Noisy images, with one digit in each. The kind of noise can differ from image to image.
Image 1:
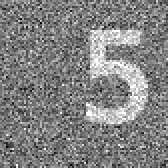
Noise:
low rank plus noise
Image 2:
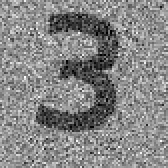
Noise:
low rank plus noise
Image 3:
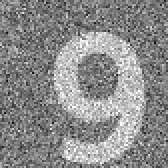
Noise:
independent entries
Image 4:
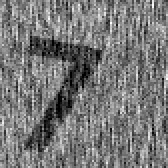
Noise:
streaked along the columns
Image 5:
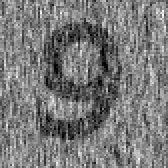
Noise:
streaked along the columns
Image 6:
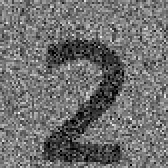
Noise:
low rank plus noise
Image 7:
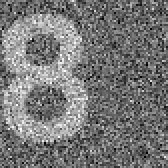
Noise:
independent entries
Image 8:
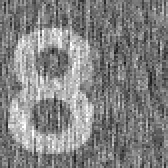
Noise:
streaked along the columns
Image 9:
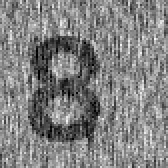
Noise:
streaked along the columns
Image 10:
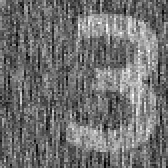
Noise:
streaked along the columns
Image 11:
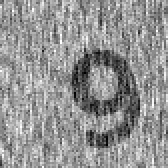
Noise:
streaked along the columns
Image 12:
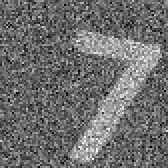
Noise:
independent entries
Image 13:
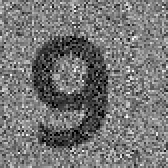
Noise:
low rank plus noise
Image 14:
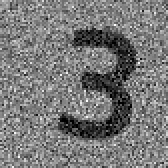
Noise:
low rank plus noise
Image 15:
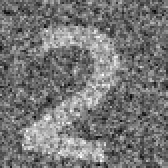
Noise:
blotchy
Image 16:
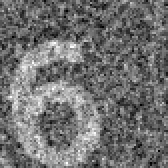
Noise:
blotchy
